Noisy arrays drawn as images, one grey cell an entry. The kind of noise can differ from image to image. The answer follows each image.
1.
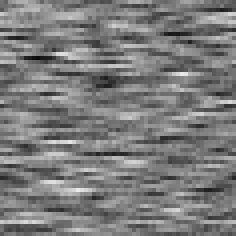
streaked along the rows
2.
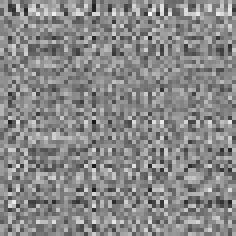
low rank plus noise
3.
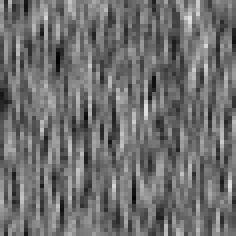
streaked along the columns
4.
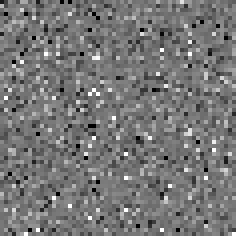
heavy tails
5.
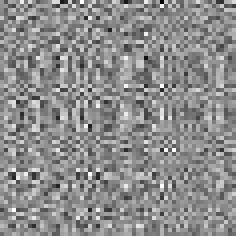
low rank plus noise
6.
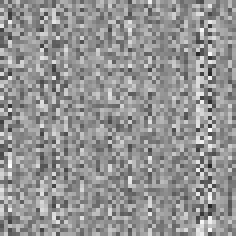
columns of uneven size
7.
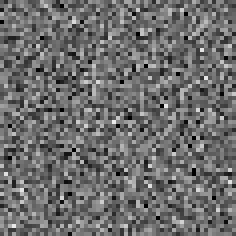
independent entries
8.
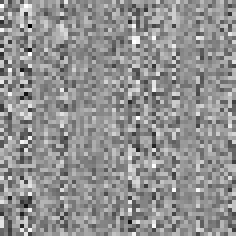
columns of uneven size
